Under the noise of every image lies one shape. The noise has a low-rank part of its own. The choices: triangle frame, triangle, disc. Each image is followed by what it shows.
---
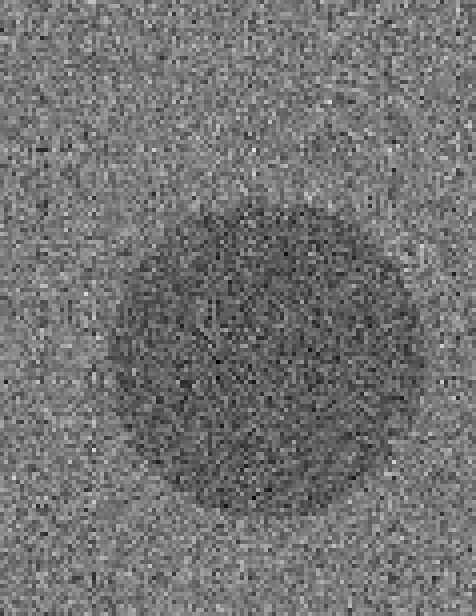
disc
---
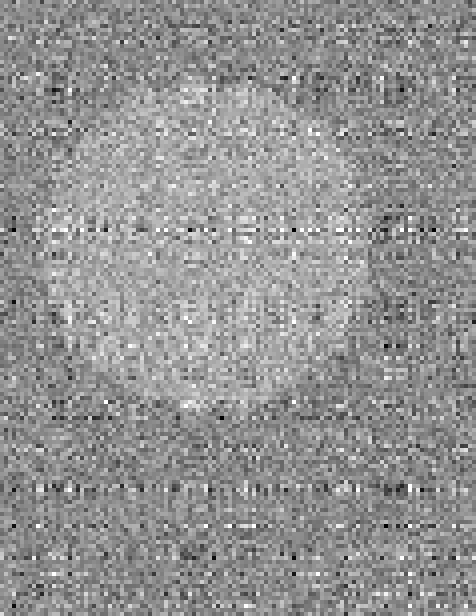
disc
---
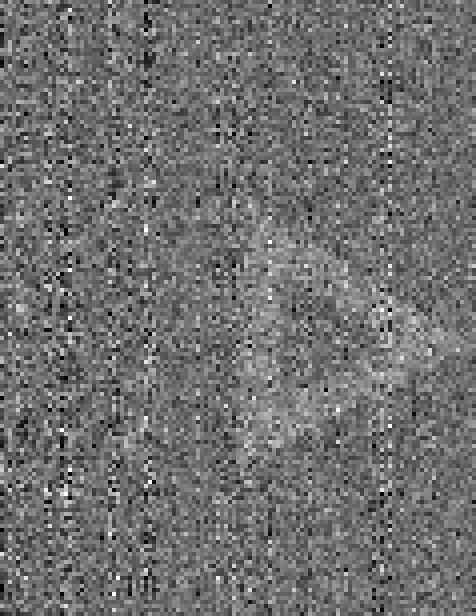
triangle frame
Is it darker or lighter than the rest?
lighter
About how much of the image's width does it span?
half
